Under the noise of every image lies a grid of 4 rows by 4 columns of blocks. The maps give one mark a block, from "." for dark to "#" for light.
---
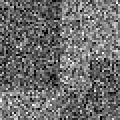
..##
..##
..#.
##..
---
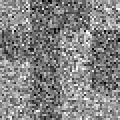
#..#
..#.
#.#.
#.##
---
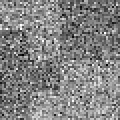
##..
.#..
..##
.###
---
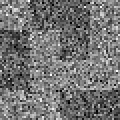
#..#
.#.#
.###
##..
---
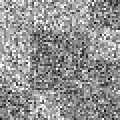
###.
#..#
#...
.#..
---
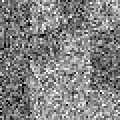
.#.#
..#.
.##.
.###
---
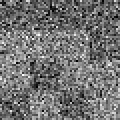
....
###.
#.##
.#.#
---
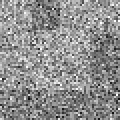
#.##
###.
###.
....
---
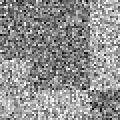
...#
...#
#..#
###.
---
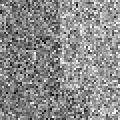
..##
..##
..##
...#
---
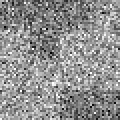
...#
#.##
####
##..
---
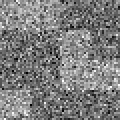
##..
..#.
..##
#...
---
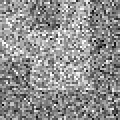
#.#.
###.
.##.
....
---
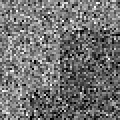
####
##..
##..
#...
